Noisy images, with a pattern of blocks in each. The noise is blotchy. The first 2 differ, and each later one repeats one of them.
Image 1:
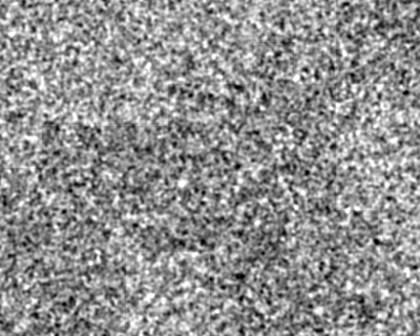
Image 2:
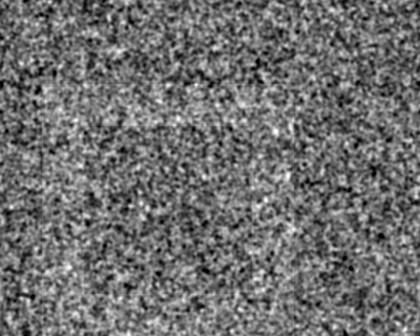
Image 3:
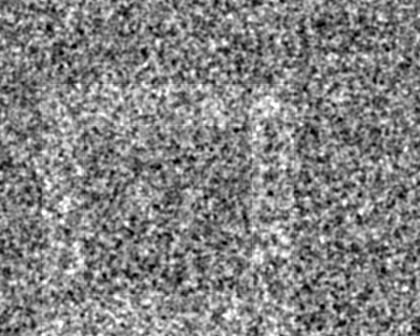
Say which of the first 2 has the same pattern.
2
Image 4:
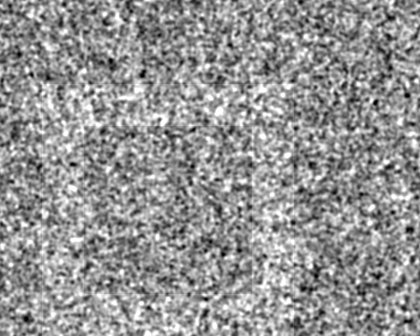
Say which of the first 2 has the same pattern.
2
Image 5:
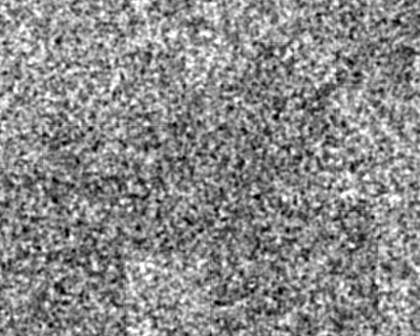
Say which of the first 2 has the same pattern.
1
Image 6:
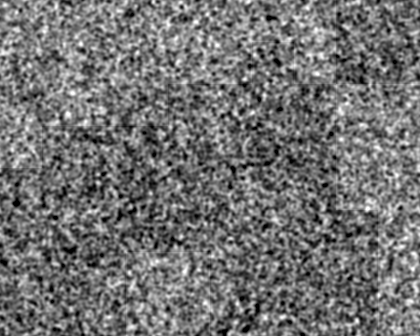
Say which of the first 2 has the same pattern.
1
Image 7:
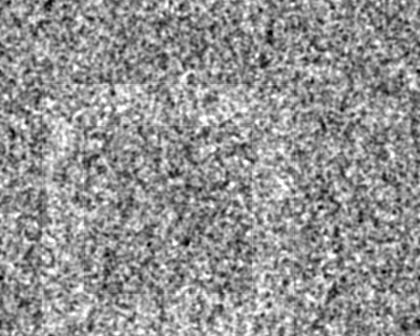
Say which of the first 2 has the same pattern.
2
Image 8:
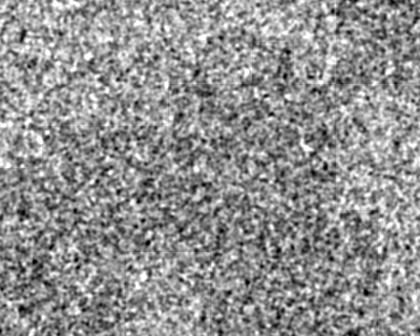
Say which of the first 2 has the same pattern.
1
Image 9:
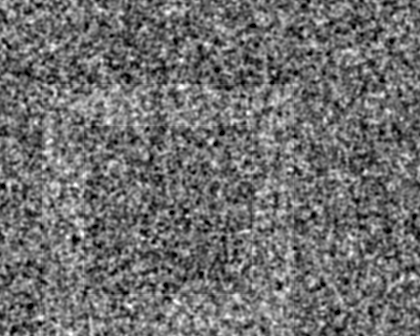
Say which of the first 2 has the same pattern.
2
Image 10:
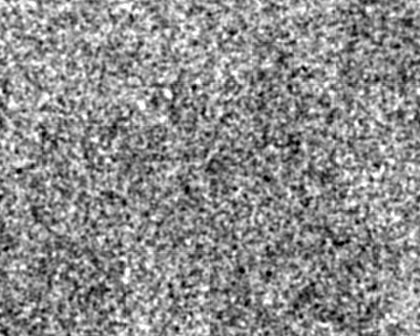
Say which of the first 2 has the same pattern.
1
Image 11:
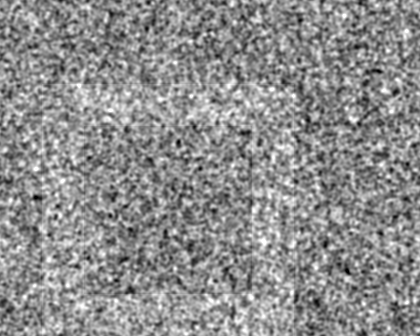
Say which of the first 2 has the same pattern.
2
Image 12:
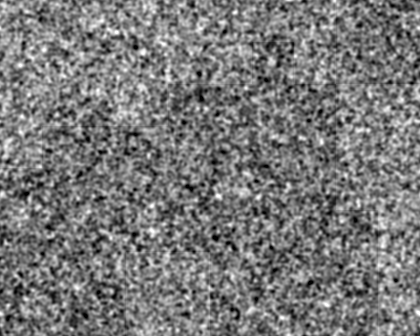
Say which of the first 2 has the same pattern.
1
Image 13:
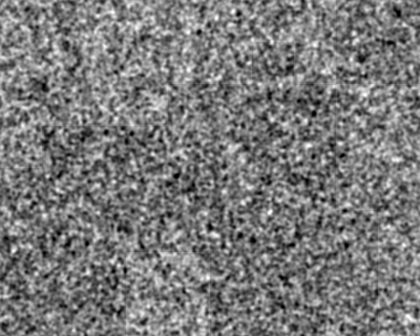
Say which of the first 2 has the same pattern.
1
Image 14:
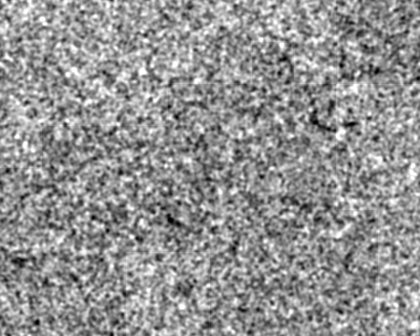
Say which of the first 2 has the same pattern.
1
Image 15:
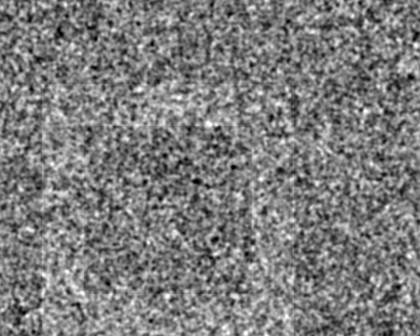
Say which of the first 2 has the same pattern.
2
